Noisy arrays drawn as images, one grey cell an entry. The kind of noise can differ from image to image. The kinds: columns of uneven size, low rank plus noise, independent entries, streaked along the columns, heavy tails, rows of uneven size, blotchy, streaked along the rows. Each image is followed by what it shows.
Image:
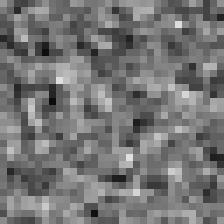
blotchy
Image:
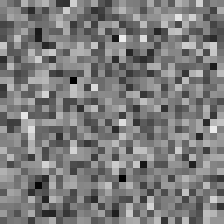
independent entries
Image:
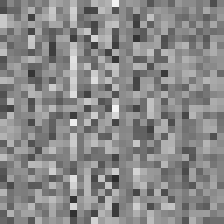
columns of uneven size
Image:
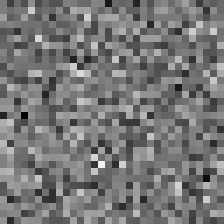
independent entries
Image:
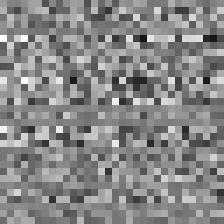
rows of uneven size
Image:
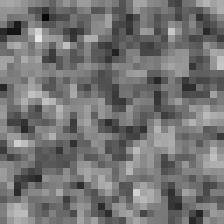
blotchy
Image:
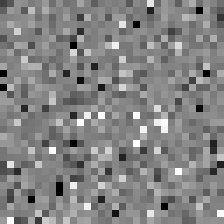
heavy tails
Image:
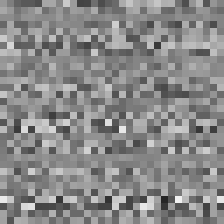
rows of uneven size
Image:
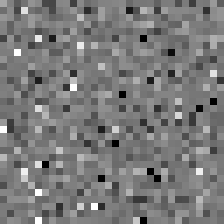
heavy tails
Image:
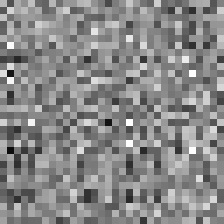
low rank plus noise
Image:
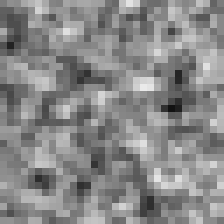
blotchy
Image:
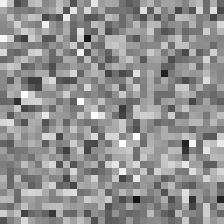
low rank plus noise
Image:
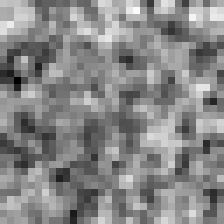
blotchy
